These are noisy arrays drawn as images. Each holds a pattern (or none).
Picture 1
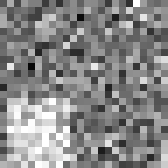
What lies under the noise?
one block
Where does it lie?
bottom left
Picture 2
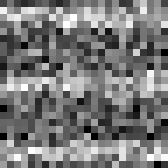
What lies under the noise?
bands of rows
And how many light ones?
3
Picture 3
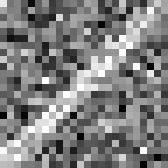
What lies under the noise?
a diagonal band
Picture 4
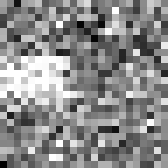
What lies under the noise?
one block
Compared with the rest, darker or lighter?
lighter
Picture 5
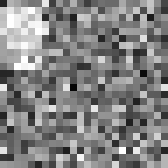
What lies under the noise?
one block
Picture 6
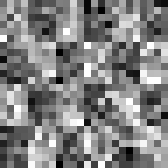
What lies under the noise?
a checkerboard
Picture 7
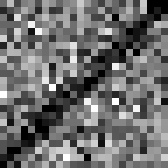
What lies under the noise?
a diagonal band
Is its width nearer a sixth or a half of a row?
a sixth
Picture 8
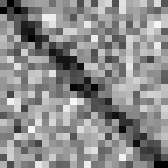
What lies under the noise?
a diagonal band
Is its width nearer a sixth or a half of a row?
a sixth
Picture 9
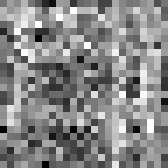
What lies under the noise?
bands of rows crossing bands of columns
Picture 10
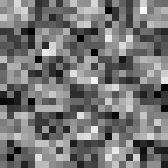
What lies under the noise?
a checkerboard
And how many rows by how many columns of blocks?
6 by 5
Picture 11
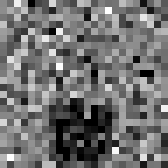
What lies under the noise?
one block
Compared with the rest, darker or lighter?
darker
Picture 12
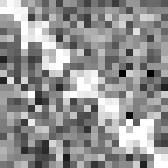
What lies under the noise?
blocks along the diagonal
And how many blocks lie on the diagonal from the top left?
7
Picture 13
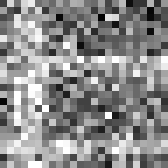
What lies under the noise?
bands of rows crossing bands of columns
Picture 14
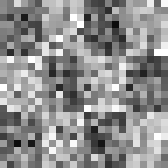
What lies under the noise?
a checkerboard
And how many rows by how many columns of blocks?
3 by 4
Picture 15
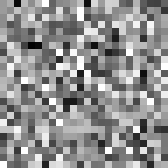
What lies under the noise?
only noise
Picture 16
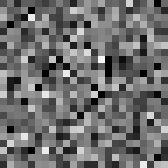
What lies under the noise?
only noise
